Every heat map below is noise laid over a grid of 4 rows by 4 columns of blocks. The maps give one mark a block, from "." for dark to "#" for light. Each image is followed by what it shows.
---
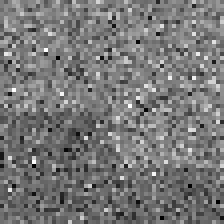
# # # #
# # # #
. . # #
. . . .
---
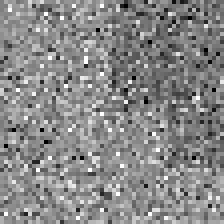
# # . .
# # . .
# # # .
# # # #
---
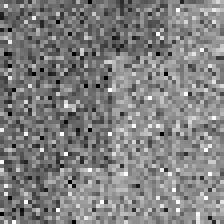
. . . #
. . # #
. . # #
. # # #
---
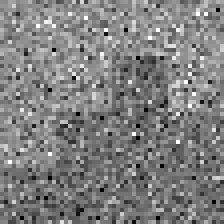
# # # #
# # . #
# . . .
. . . .
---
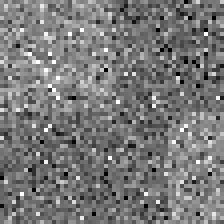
# # . .
# # . .
. . . #
. . . #
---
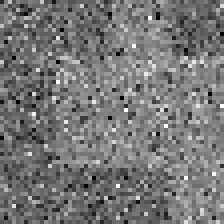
. . # .
. # # #
. # # #
. . . #
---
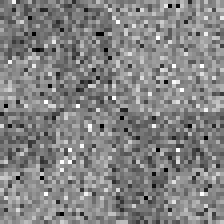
. . # #
# . # #
. # . .
# # . #
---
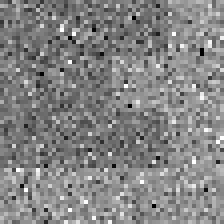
. . . #
. . # #
. . . #
# # # #
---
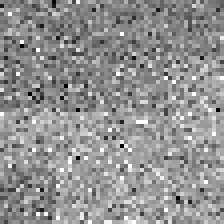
. . . .
. . . #
# # # #
. # # #
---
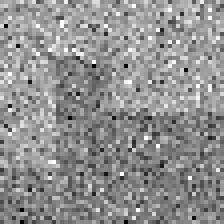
# # # #
# . # #
# . . .
. . . .
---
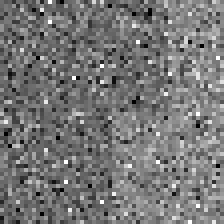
. . . #
. . . #
. . # #
. . # #
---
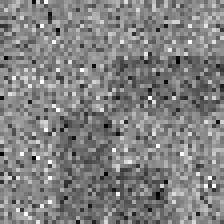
# # # #
# # . .
# . # #
# . . #
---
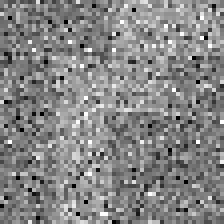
. . # #
. # # .
. # . .
. # . .
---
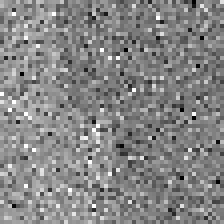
# . . .
# . . .
# # . .
# # . .
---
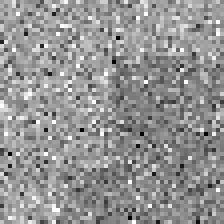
# # # #
# # . .
# # . .
# . . .
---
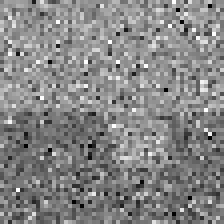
# # # #
# # # #
. . # .
. . . .
